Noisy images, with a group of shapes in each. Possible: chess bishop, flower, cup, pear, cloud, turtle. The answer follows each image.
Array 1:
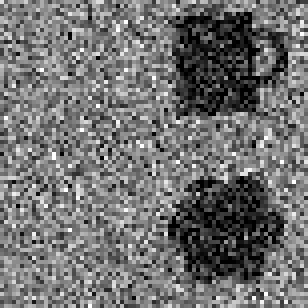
top right: cup; bottom right: flower
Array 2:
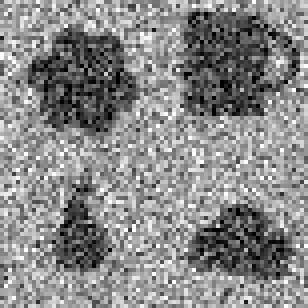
top left: flower; top right: cup; bottom left: pear; bottom right: cloud
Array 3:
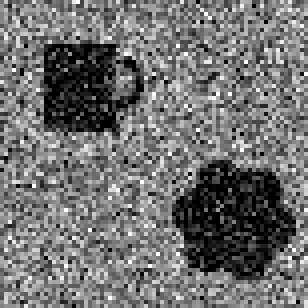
top left: cup; bottom right: flower
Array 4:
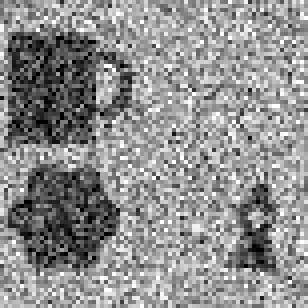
top left: cup; bottom left: flower; bottom right: chess bishop
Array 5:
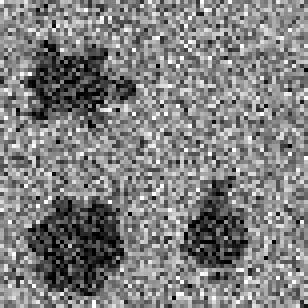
top left: turtle; bottom left: flower; bottom right: pear
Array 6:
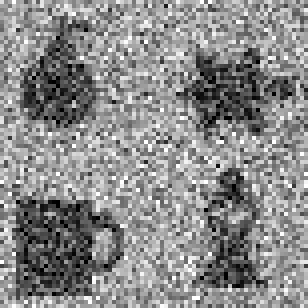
top left: pear; top right: turtle; bottom left: cup; bottom right: chess bishop
